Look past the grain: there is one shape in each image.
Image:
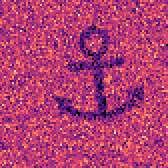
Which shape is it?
anchor
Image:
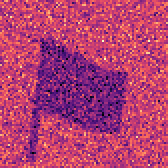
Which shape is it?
flag
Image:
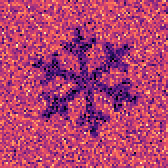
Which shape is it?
snowflake
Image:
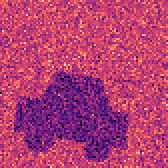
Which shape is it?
car
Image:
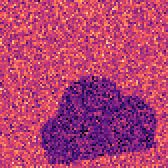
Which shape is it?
cloud
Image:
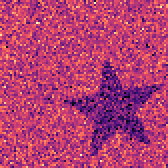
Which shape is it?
star
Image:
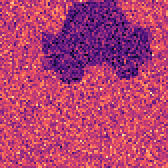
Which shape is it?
car
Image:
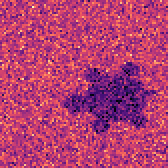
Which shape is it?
turtle
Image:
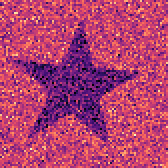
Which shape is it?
star
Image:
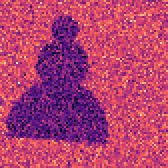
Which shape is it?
chess pawn
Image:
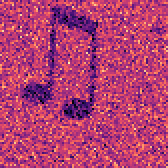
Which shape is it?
pair of musical notes
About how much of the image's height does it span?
two thirds
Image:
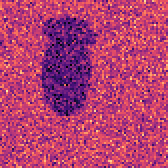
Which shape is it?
footprint
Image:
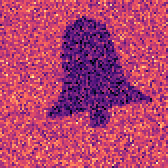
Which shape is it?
bell
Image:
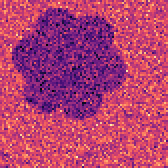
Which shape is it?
flower
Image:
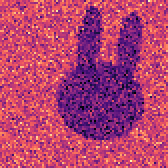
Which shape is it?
rabbit's head
